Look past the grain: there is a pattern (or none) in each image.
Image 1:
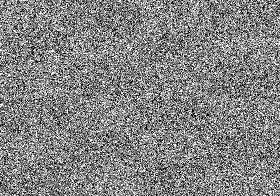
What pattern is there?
a checkerboard
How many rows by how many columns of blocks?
6 by 4
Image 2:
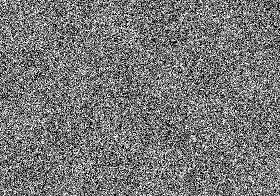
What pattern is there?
a checkerboard
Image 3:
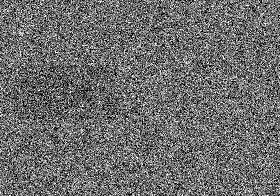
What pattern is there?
one block
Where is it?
middle left
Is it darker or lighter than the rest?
darker
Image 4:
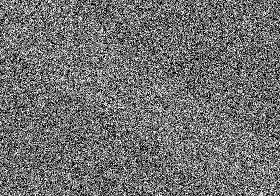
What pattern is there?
a diagonal band
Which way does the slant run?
top left to bottom right
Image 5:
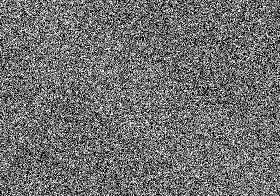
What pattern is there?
a diagonal band
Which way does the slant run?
top left to bottom right
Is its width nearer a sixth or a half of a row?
a half
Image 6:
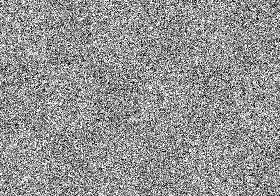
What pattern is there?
a checkerboard
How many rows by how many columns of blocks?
3 by 6
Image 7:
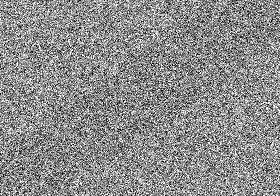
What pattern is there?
a diagonal band
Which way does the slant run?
bottom left to top right
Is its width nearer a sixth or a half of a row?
a half
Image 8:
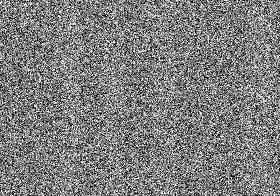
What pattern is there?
bands of columns
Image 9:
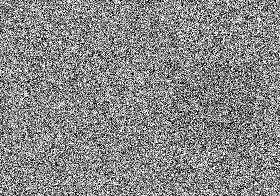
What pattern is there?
one block
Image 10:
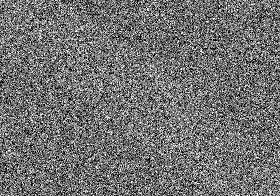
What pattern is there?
a diagonal band
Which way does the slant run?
top left to bottom right
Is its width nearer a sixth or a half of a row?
a half
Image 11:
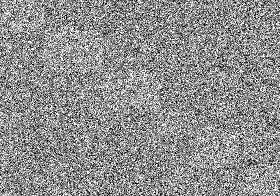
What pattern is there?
blocks along the diagonal
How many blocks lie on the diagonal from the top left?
6
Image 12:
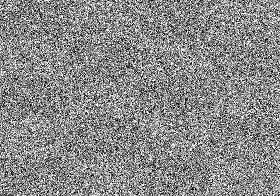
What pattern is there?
a checkerboard
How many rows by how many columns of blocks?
5 by 4
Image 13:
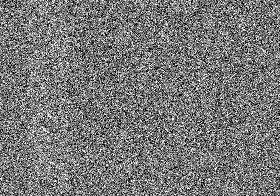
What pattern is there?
one band of columns
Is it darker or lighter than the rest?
lighter
